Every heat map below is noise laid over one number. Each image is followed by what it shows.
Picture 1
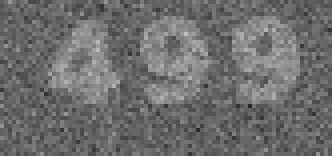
499
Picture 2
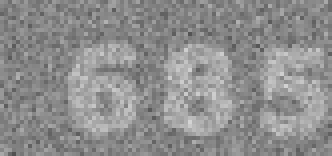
685
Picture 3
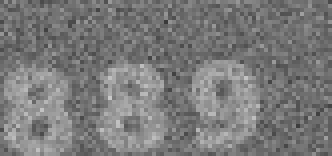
889
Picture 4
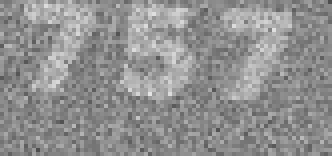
757
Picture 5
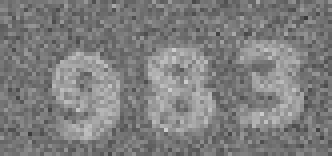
983
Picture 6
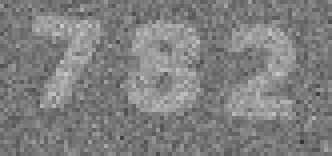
782
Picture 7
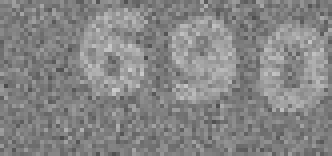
690
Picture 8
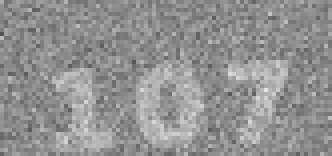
107
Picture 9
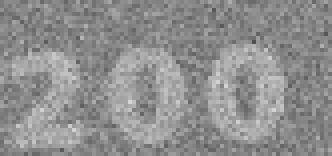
200
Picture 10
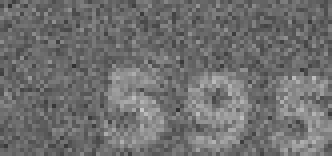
595
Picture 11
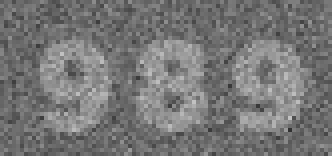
989
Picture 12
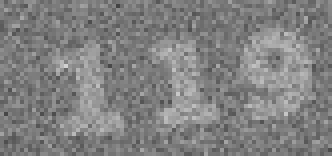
119
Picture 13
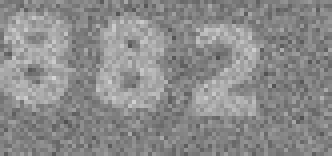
882
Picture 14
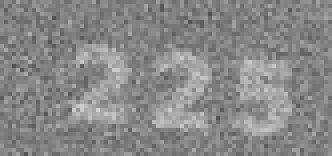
225
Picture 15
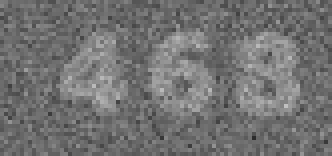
468
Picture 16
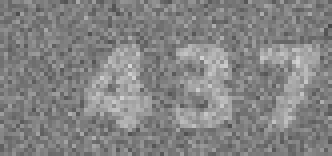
437
